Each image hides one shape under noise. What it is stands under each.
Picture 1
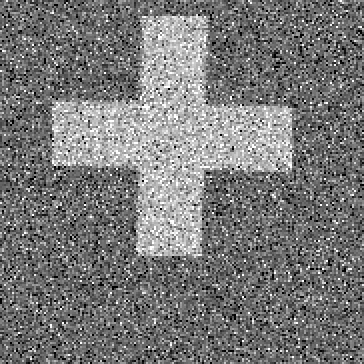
light cross
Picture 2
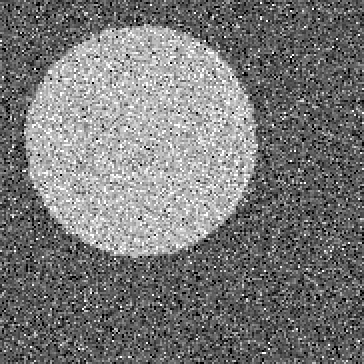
light disc
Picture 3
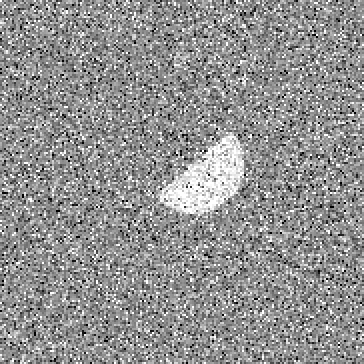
light half disc, centre
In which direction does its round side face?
down and right
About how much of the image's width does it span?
a quarter
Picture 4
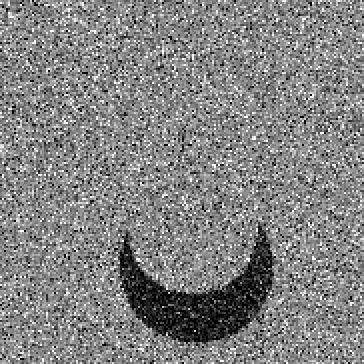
dark crescent, bottom middle
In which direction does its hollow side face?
up
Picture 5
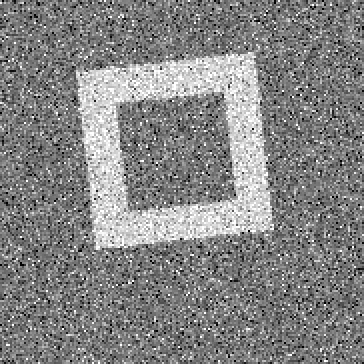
light square frame
